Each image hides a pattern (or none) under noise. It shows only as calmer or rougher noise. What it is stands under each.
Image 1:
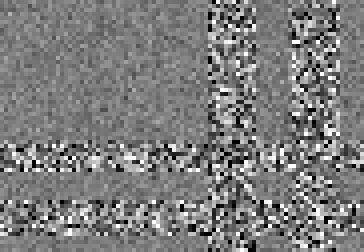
bands of rows crossing bands of columns
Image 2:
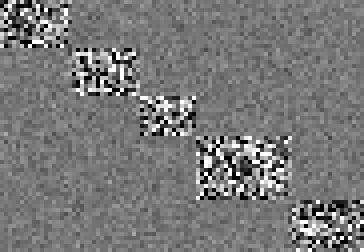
blocks along the diagonal
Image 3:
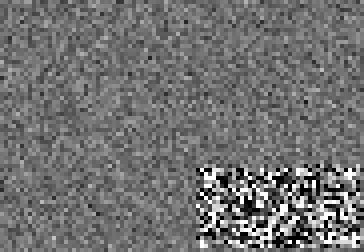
one block
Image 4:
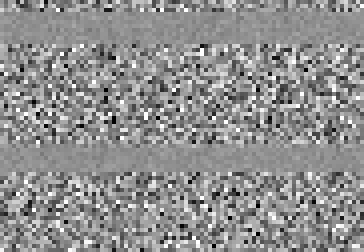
bands of rows
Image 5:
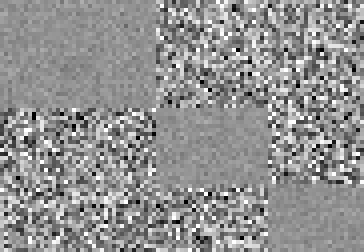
blocks along the diagonal
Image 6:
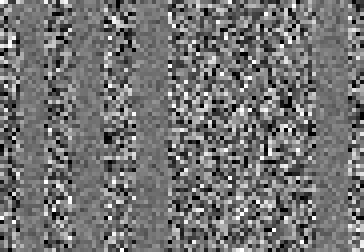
bands of columns
